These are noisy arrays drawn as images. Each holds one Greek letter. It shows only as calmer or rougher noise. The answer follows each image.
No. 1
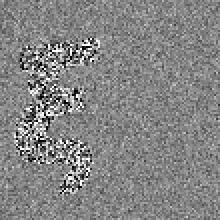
xi
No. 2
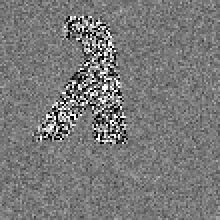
lambda
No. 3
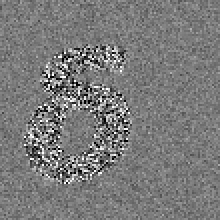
delta
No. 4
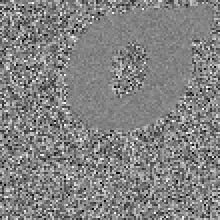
sigma
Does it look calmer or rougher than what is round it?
calmer
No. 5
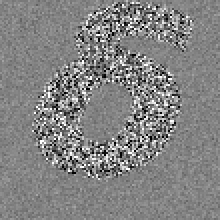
delta
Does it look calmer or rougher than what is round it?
rougher
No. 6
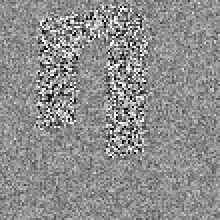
eta
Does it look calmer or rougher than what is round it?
rougher
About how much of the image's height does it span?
two thirds
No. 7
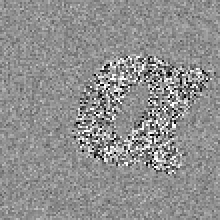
alpha
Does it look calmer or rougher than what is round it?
rougher
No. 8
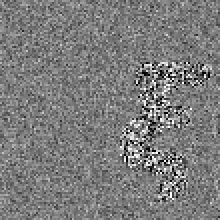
xi
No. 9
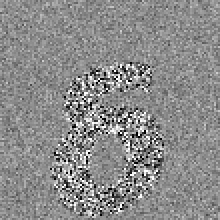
delta
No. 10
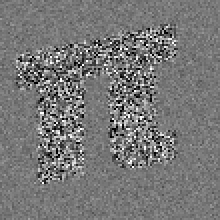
pi
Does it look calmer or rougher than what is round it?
rougher
